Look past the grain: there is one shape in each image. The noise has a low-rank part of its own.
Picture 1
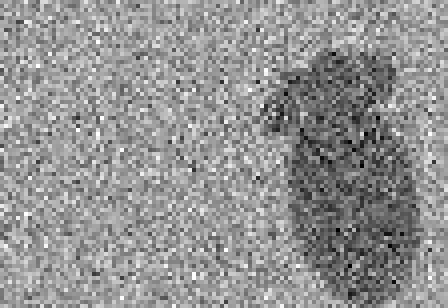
footprint
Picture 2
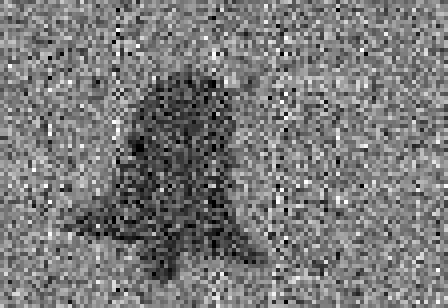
bell
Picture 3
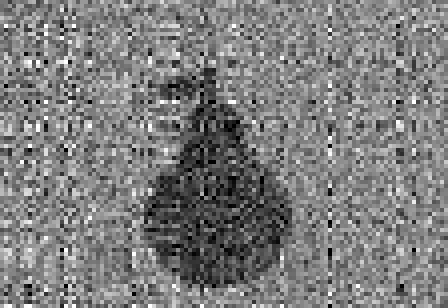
pear
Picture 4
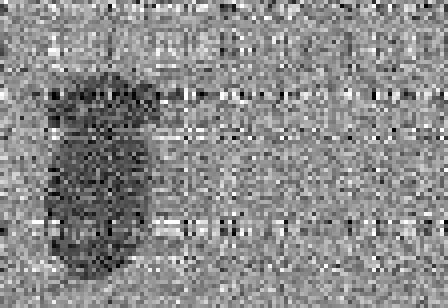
footprint
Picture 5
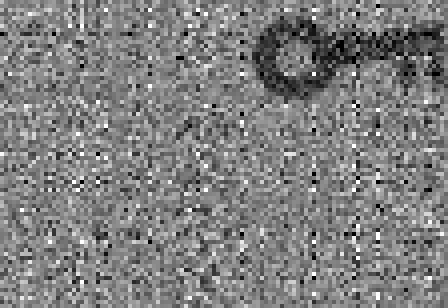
key
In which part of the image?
top right
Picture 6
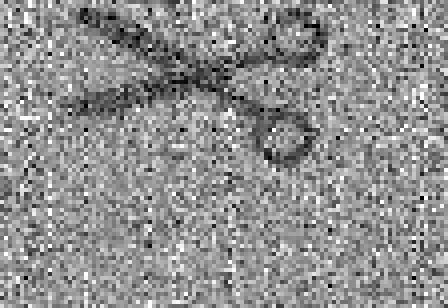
pair of scissors
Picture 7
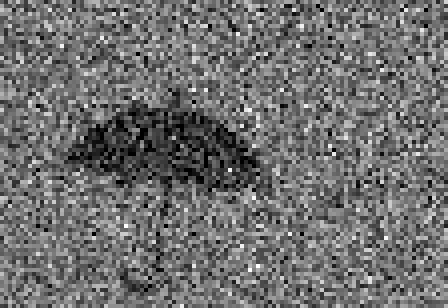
umbrella
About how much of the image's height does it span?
two thirds
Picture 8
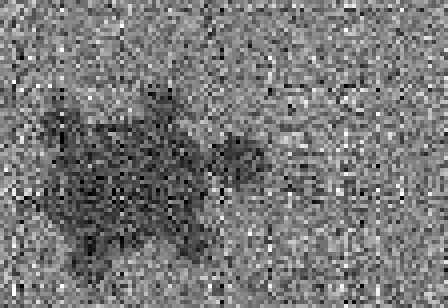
turtle
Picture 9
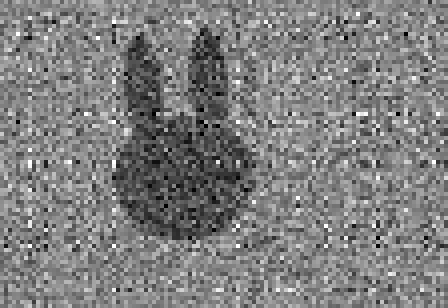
rabbit's head
